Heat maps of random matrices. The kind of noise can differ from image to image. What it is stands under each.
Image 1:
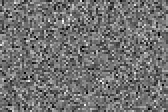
independent entries
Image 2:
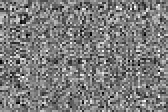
low rank plus noise
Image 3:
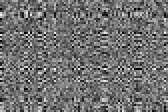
low rank plus noise
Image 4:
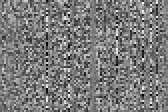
columns of uneven size
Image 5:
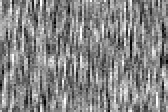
streaked along the columns
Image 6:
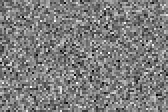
independent entries
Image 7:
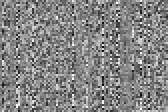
columns of uneven size
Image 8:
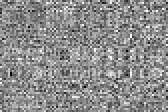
low rank plus noise
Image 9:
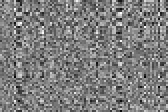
low rank plus noise
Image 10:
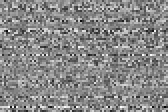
rows of uneven size
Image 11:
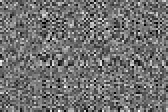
low rank plus noise
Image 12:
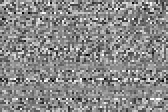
rows of uneven size
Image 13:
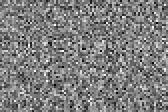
low rank plus noise
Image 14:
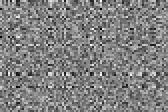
low rank plus noise
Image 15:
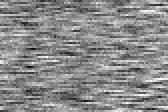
streaked along the rows
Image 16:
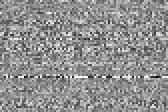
rows of uneven size
